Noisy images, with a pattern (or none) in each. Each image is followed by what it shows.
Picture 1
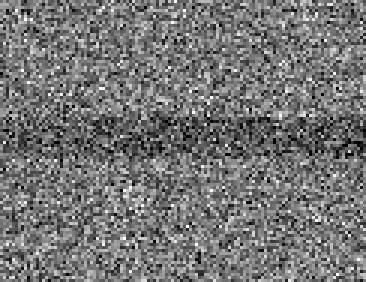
one horizontal stripe
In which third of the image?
middle
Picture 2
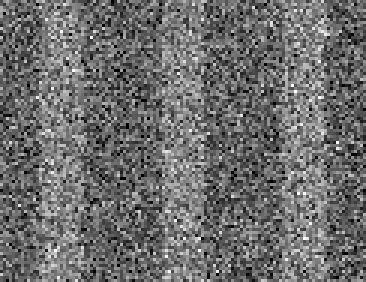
vertical stripes
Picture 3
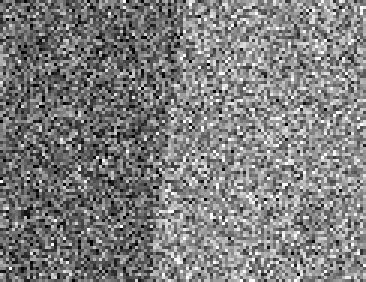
a sharp edge
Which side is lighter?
right
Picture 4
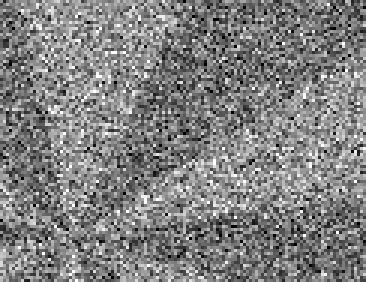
spokes from one point
